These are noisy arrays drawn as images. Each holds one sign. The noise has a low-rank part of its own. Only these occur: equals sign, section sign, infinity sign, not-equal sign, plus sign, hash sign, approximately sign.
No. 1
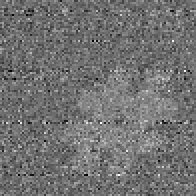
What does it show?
light hash sign
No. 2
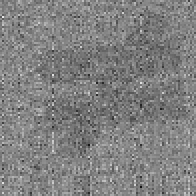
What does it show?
dark not-equal sign
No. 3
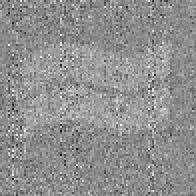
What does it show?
light approximately sign
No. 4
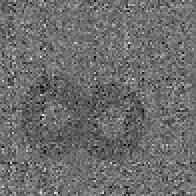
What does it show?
dark infinity sign
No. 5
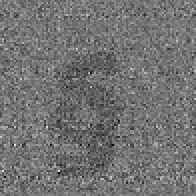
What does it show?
dark section sign
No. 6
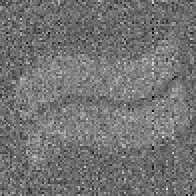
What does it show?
light approximately sign
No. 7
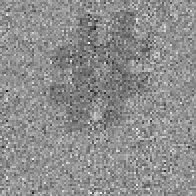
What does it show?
dark hash sign
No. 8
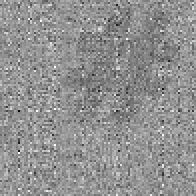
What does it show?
dark hash sign
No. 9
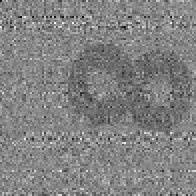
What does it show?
dark infinity sign
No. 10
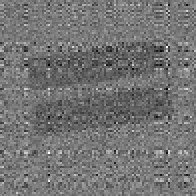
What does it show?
dark equals sign
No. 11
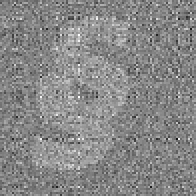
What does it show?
light section sign
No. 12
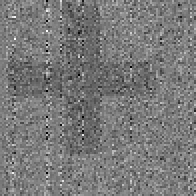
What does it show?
dark plus sign
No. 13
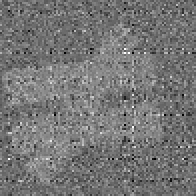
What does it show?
light not-equal sign
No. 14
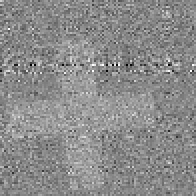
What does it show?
light plus sign
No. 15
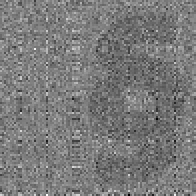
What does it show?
dark section sign
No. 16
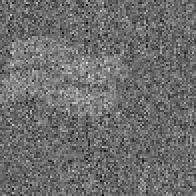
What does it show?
light approximately sign
